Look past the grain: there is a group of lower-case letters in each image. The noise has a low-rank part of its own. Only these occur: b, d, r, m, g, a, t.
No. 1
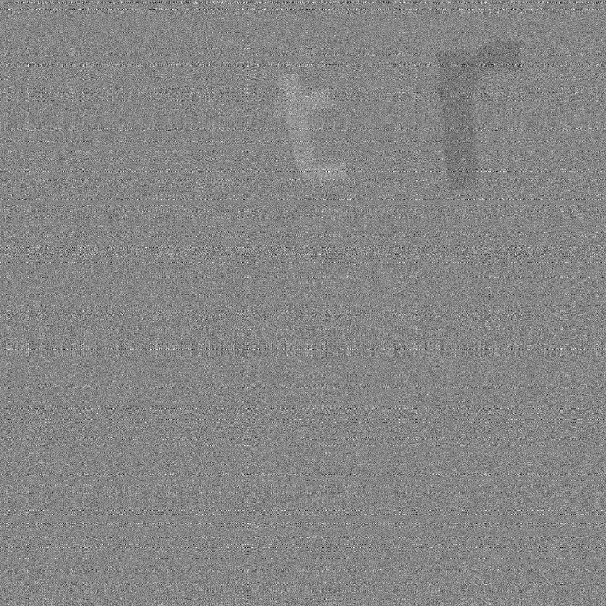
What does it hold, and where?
top middle: light t; top right: dark r
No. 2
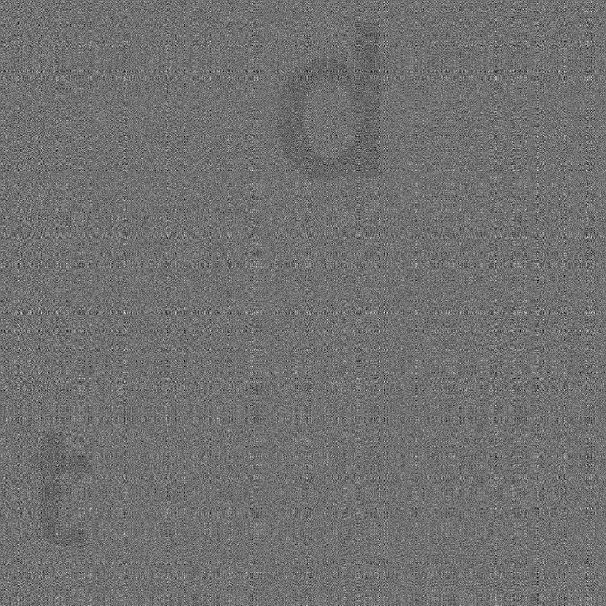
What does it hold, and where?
top middle: dark d; bottom left: dark t
